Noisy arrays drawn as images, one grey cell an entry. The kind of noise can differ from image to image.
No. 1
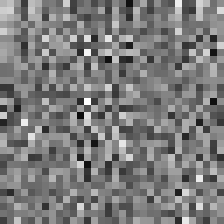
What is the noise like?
low rank plus noise
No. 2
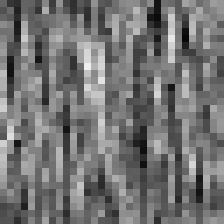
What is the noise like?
streaked along the columns
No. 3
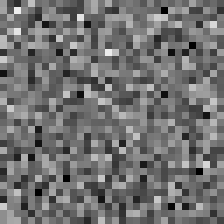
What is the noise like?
independent entries
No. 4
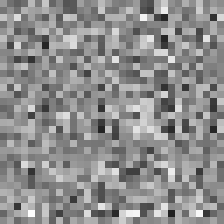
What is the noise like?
low rank plus noise
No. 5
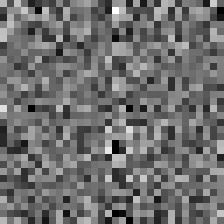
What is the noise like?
low rank plus noise
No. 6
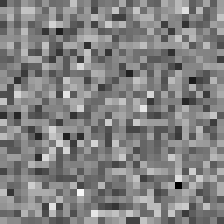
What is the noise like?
independent entries
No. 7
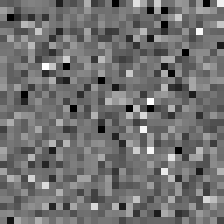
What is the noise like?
heavy tails
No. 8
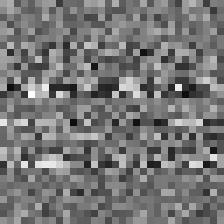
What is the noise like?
rows of uneven size
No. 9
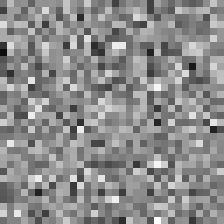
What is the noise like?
low rank plus noise
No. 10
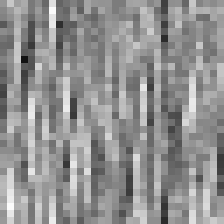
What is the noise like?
streaked along the columns
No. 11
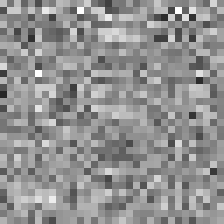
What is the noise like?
low rank plus noise
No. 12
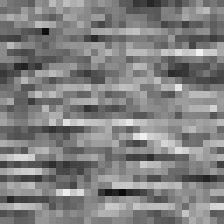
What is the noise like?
streaked along the rows
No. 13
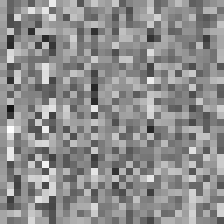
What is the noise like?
columns of uneven size
